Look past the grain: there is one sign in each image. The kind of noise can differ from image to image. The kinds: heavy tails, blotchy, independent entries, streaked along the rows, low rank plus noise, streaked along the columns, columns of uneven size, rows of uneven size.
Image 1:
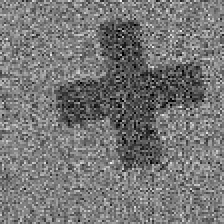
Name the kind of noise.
low rank plus noise
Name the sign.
plus sign
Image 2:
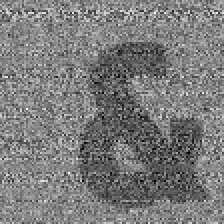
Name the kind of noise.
rows of uneven size
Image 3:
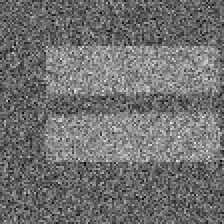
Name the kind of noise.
independent entries
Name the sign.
equals sign
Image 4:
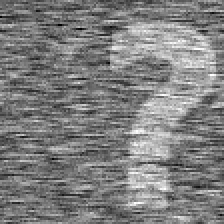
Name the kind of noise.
streaked along the rows
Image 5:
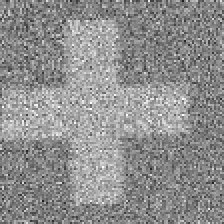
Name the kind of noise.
low rank plus noise
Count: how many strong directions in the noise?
five to eight
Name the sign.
plus sign
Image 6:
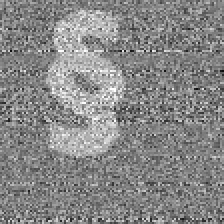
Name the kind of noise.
rows of uneven size
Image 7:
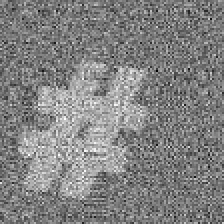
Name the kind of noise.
low rank plus noise
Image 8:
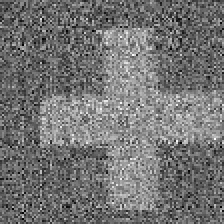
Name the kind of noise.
low rank plus noise
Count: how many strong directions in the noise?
five to eight
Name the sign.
plus sign
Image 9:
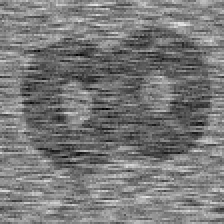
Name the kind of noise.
streaked along the rows
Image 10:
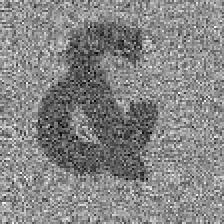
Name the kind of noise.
low rank plus noise
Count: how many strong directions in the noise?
five to eight
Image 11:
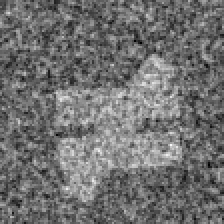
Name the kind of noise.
blotchy
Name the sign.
not-equal sign
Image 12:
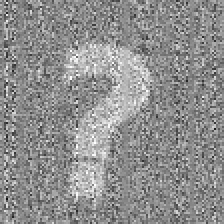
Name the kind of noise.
columns of uneven size
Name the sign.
question mark
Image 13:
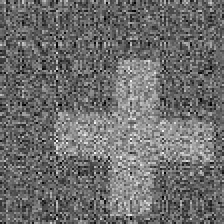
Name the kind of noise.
low rank plus noise
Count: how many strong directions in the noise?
two
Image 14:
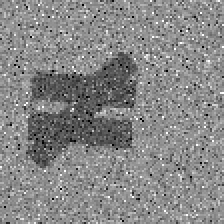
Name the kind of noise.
heavy tails
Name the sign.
not-equal sign
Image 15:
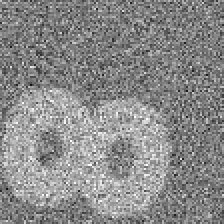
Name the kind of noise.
low rank plus noise
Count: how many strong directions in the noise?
five to eight
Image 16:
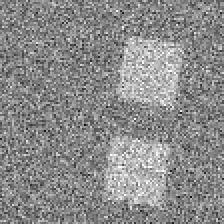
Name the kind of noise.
independent entries
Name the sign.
colon
